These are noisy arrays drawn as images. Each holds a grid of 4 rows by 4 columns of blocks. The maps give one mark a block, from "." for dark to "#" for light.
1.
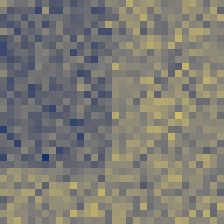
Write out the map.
. . # #
. . # #
. . # #
# # # #
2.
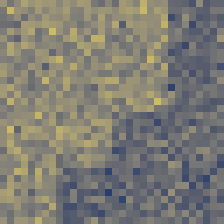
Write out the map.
# # # .
# # # .
# # . .
# . . .
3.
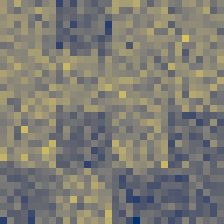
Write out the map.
# . # #
# # # #
# . # .
. # . .
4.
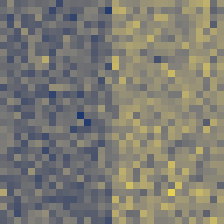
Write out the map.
. . # #
. . # #
. . # #
. . # #
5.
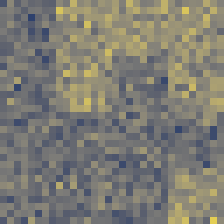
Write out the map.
. # # #
. # . #
. . . .
. . . #
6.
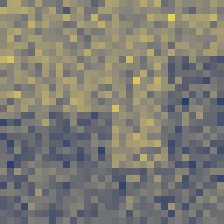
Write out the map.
# # # #
# # # .
. . # .
. . . .
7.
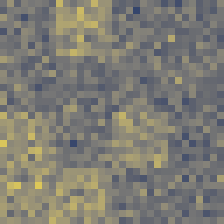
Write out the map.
. # . .
. . . .
# . # .
# # . .
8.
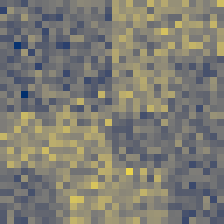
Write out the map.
. . # #
. . # .
# # . .
. # # .
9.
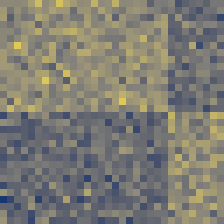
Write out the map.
# # # .
# # # .
. . . #
. . . #
